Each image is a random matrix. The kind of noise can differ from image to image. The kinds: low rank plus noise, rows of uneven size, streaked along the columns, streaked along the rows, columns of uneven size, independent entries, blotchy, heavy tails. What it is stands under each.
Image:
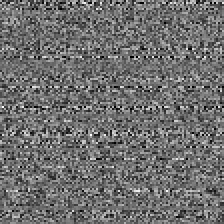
rows of uneven size
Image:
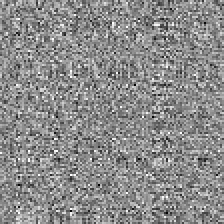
low rank plus noise
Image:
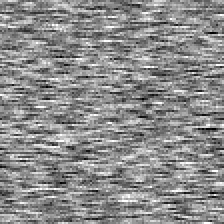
streaked along the rows
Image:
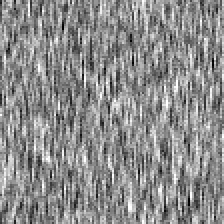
streaked along the columns
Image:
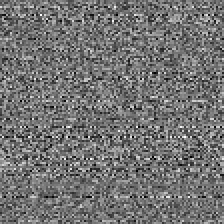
rows of uneven size
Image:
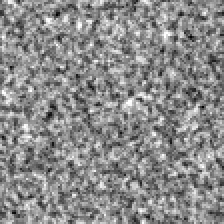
blotchy
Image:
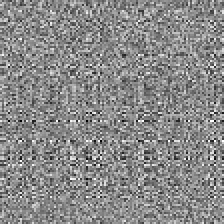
low rank plus noise
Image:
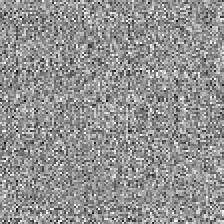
low rank plus noise
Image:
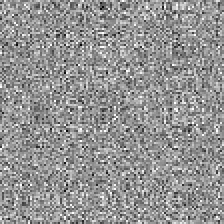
low rank plus noise
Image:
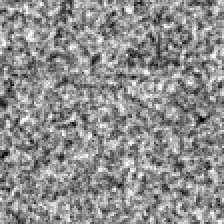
blotchy
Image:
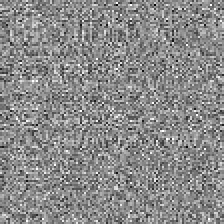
low rank plus noise
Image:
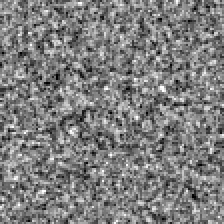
blotchy
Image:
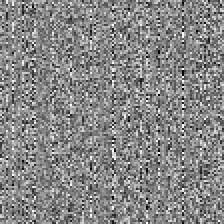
columns of uneven size
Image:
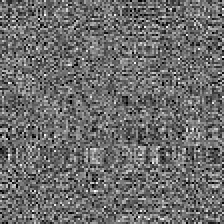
low rank plus noise
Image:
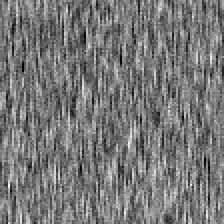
streaked along the columns
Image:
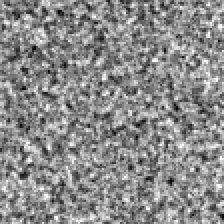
blotchy
